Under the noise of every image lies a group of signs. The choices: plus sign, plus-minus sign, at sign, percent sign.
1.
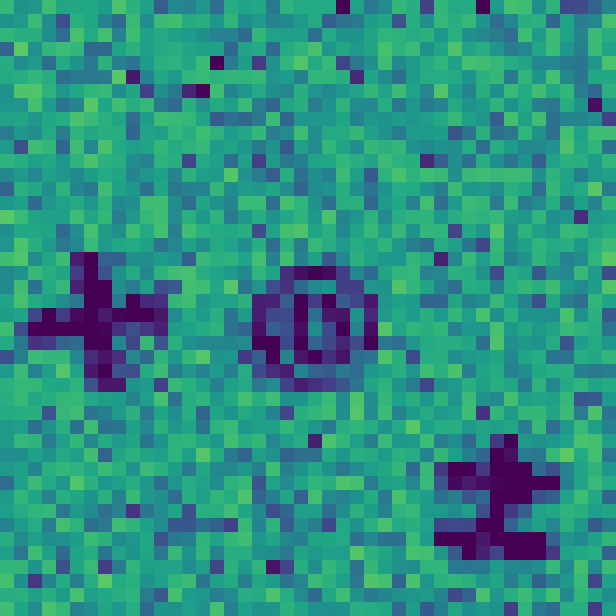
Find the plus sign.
middle left
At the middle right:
nothing
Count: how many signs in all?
3
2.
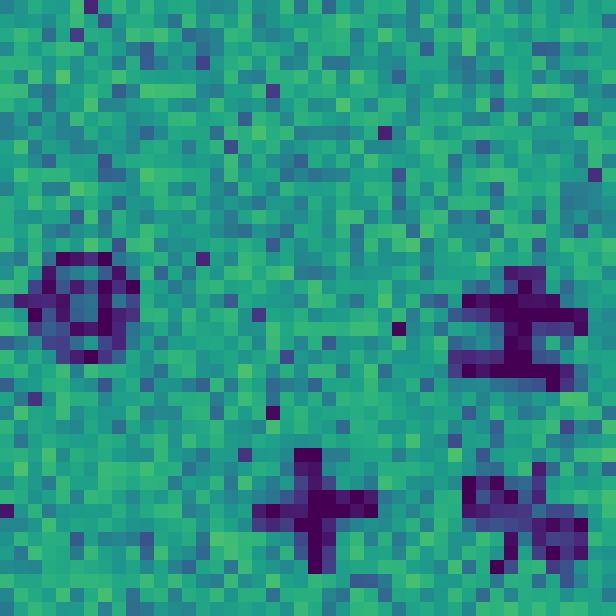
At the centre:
nothing
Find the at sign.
middle left
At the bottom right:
percent sign
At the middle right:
plus-minus sign
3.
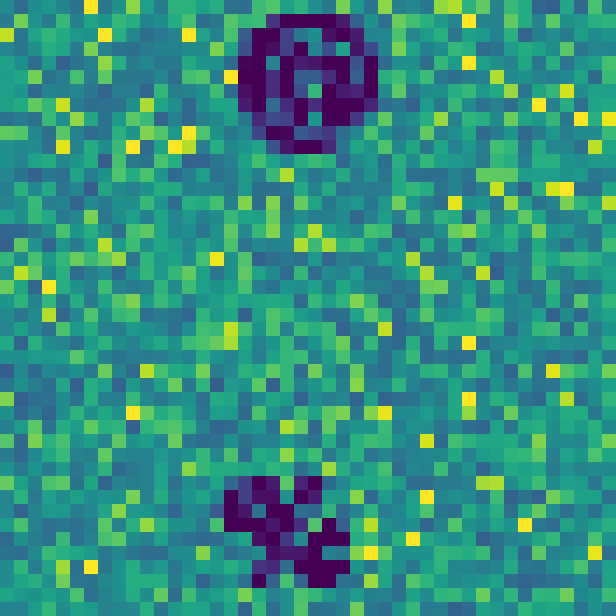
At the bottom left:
nothing
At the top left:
nothing
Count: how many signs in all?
2
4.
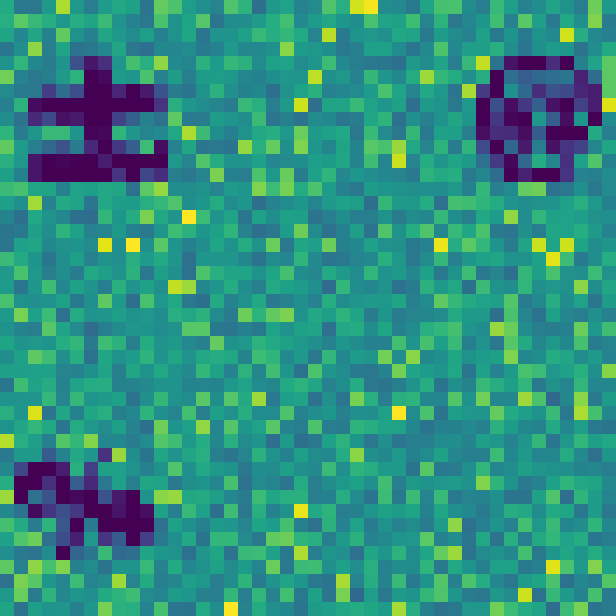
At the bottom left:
percent sign
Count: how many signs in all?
3
